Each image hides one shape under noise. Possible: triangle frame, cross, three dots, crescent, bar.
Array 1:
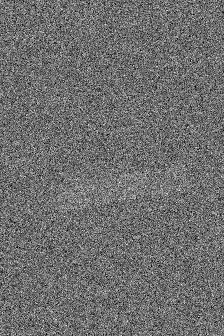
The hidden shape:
bar
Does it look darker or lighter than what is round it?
lighter
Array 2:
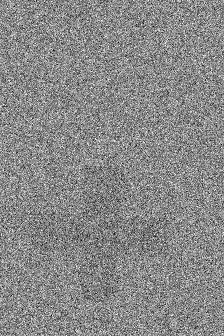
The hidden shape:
cross
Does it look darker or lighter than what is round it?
darker
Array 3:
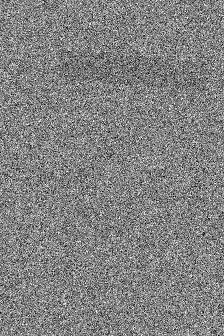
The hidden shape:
bar
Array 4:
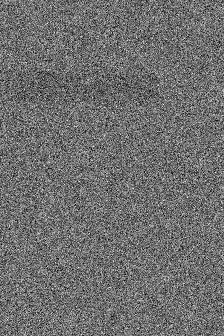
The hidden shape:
bar
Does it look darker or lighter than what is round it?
darker
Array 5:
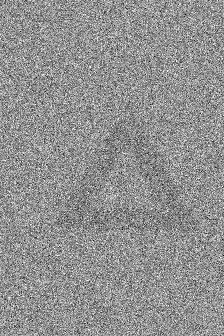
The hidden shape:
triangle frame
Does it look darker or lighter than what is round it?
darker
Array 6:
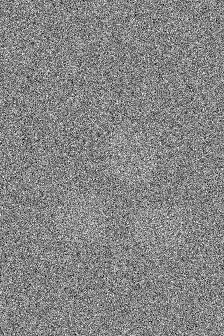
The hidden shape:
three dots
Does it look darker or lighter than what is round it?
lighter
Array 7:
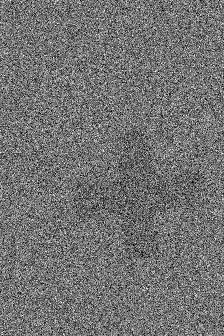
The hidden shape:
cross
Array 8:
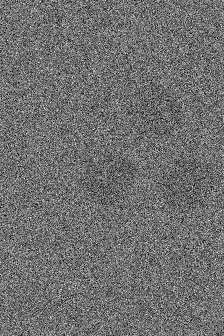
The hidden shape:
three dots
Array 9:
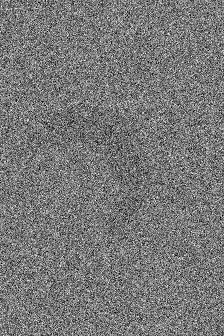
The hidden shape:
crescent
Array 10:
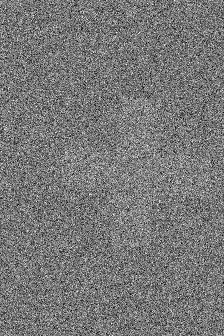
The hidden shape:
cross
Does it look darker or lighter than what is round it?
lighter
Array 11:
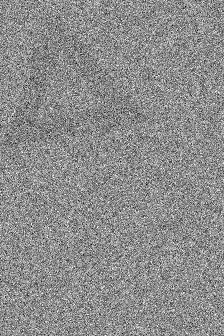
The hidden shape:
triangle frame
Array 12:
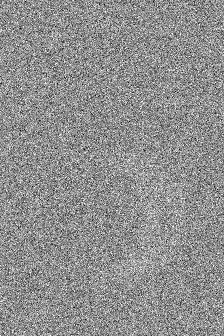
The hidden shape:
crescent
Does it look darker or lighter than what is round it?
lighter
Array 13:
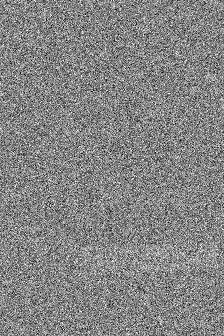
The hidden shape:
bar
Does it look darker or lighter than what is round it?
lighter
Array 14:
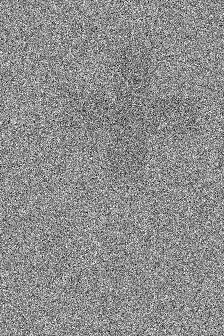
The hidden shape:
cross
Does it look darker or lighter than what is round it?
darker
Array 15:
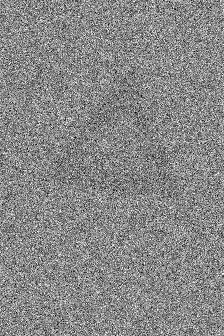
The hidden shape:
triangle frame
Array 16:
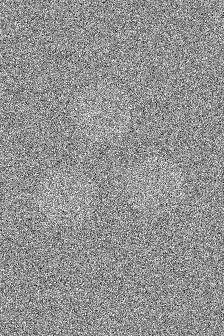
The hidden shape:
three dots
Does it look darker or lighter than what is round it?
lighter
